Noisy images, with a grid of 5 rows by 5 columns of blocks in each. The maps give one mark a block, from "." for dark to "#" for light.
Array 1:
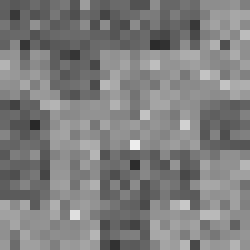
....#
#.###
.###.
.#..#
##.##
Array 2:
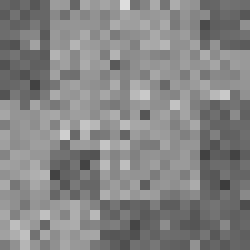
.###.
.####
####.
#.##.
##...
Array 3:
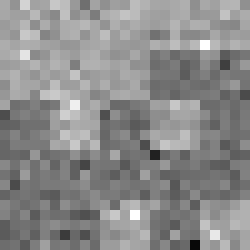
#####
###..
.#.#.
.....
..#.#
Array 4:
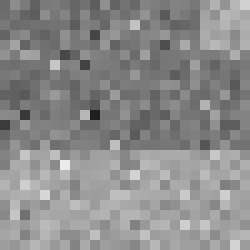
....#
.....
.....
#####
#####
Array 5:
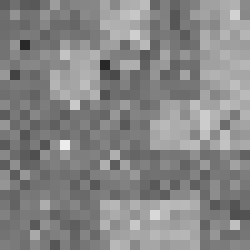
..#.#
.#..#
...##
.....
..##.
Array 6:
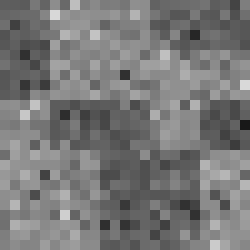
.##..
.####
#..#.
##..#
##..#
